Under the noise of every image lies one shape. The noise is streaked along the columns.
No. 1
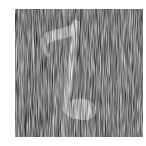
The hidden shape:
musical note
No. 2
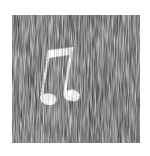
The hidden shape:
pair of musical notes
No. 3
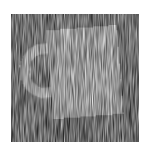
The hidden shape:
cup
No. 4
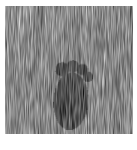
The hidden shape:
footprint
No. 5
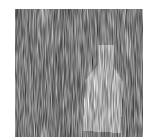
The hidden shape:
bottle
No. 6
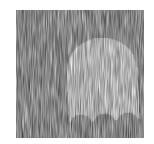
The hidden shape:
ghost
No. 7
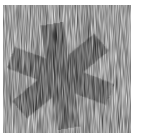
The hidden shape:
asterisk
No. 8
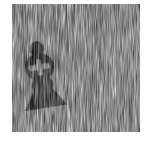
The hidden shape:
chess bishop
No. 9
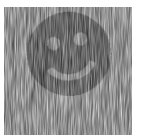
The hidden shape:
smiling face
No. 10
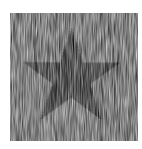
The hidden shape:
star
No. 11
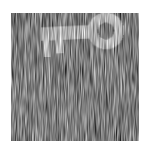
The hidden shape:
key
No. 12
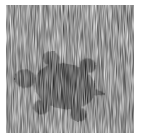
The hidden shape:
turtle
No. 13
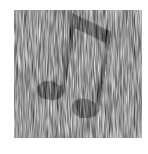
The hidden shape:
pair of musical notes
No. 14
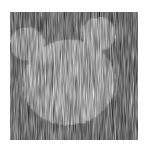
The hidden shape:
bear's head
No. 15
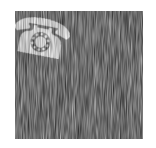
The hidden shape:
telephone
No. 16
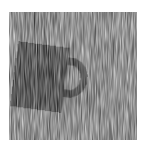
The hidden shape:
cup
